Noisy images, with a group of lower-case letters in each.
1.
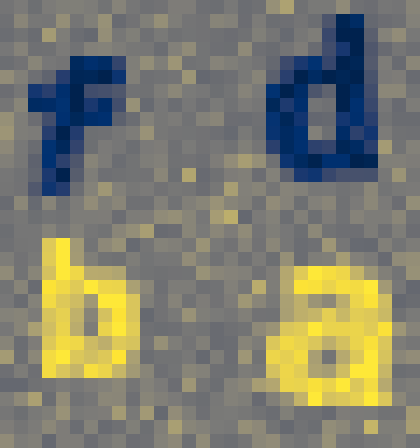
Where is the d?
top right
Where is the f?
top left
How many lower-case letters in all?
4
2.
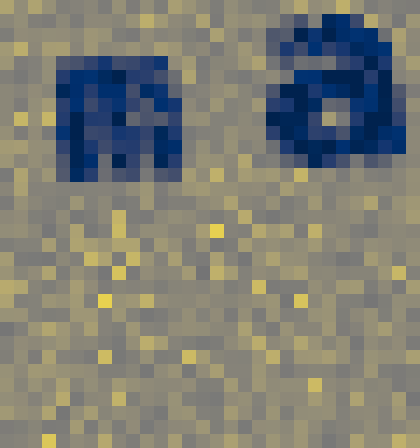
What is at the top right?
a
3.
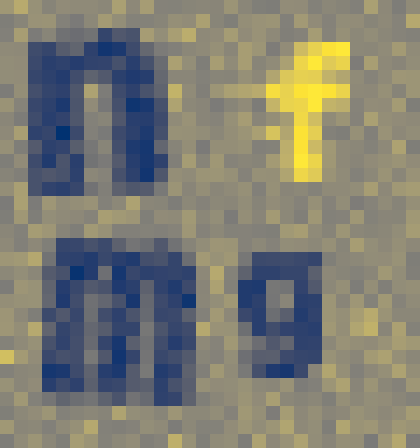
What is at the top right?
f
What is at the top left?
n
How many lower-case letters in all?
4
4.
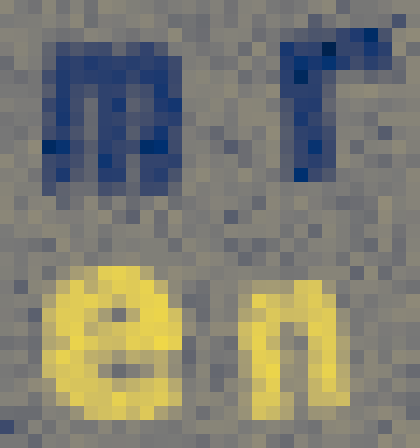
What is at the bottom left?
e
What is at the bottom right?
n
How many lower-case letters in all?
4
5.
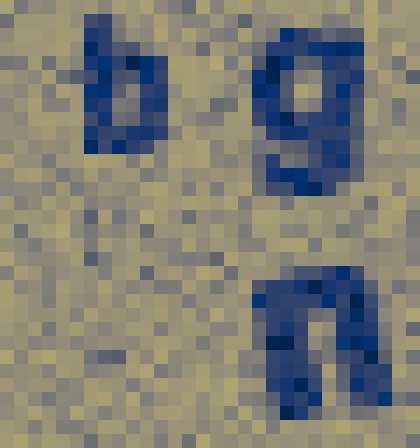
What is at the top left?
b
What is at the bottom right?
n
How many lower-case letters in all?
3
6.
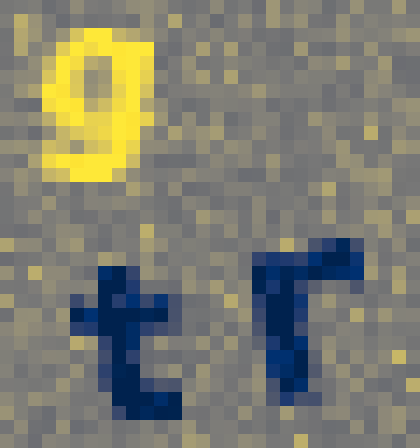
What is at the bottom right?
r
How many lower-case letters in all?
3
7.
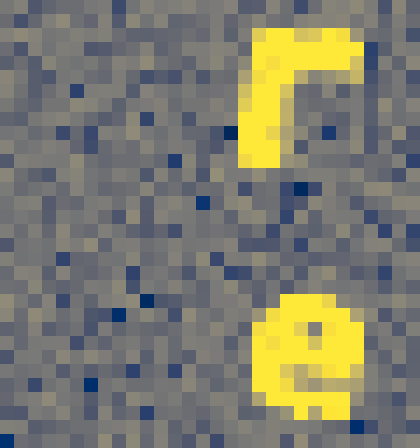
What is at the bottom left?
nothing
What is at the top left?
nothing
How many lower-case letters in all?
2
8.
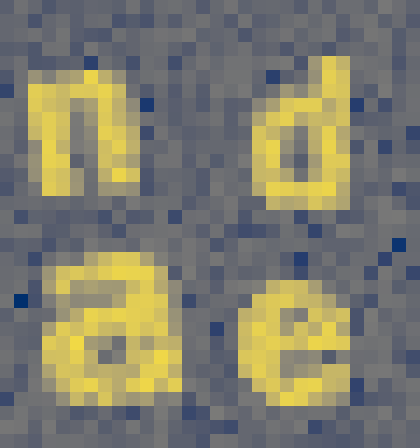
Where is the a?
bottom left
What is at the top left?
n
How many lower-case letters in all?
4
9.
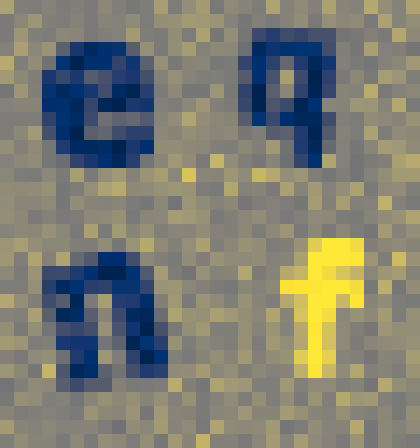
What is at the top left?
e
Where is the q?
top right
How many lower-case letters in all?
4
